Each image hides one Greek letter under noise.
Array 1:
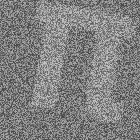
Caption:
light pi
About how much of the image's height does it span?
nearly all
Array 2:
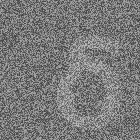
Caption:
light delta
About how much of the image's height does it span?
two thirds
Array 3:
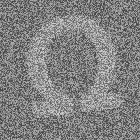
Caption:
light omega
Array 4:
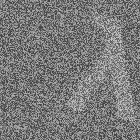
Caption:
light lambda
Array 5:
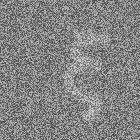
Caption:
light xi
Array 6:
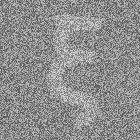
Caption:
light xi
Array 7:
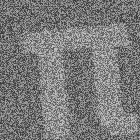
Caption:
light pi
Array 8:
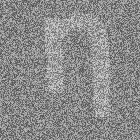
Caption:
light eta
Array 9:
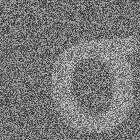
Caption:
light sigma
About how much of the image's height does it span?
two thirds
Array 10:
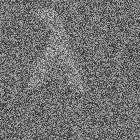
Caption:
light lambda
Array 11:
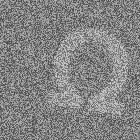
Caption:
light omega
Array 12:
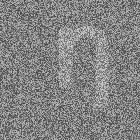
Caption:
light eta
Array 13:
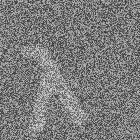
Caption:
light lambda
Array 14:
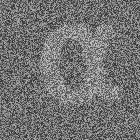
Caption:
light alpha
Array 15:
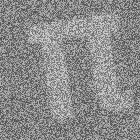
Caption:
light pi
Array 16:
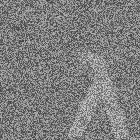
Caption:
light lambda
